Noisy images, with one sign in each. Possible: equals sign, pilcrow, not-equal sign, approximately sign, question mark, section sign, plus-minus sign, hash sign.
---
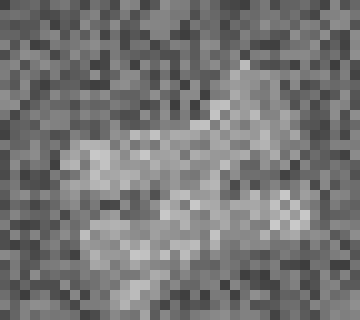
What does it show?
light not-equal sign
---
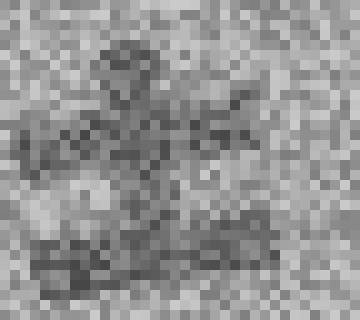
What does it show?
dark plus-minus sign
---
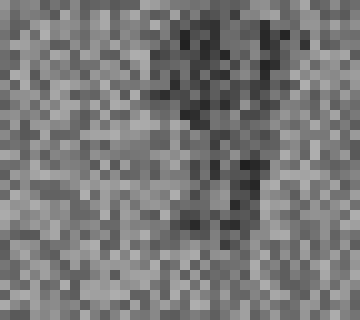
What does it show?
dark pilcrow
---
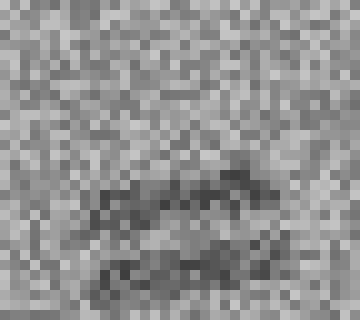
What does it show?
dark equals sign
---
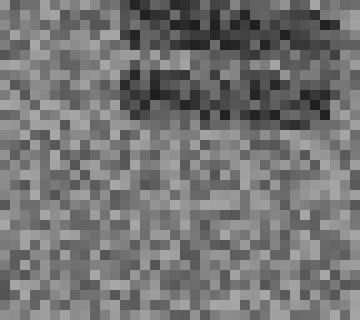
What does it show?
dark equals sign
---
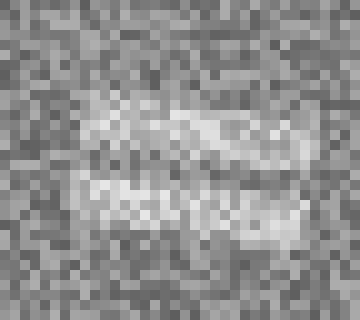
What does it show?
light equals sign
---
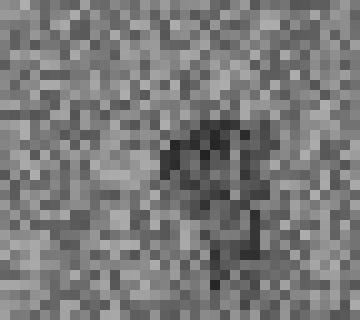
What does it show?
dark pilcrow
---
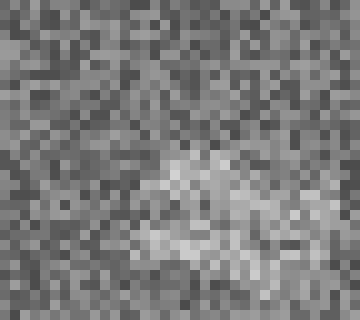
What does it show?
light approximately sign
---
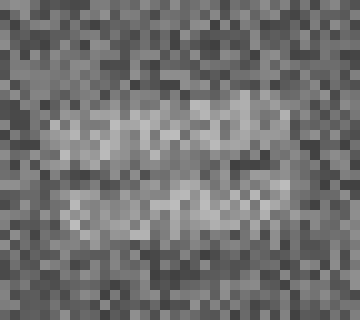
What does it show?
light equals sign
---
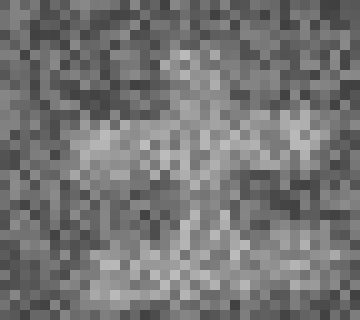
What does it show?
light plus-minus sign
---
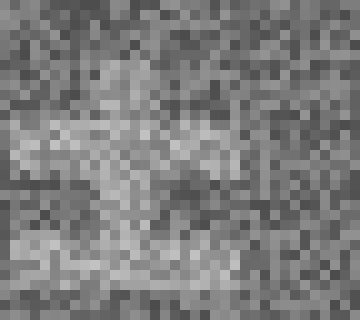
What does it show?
light plus-minus sign
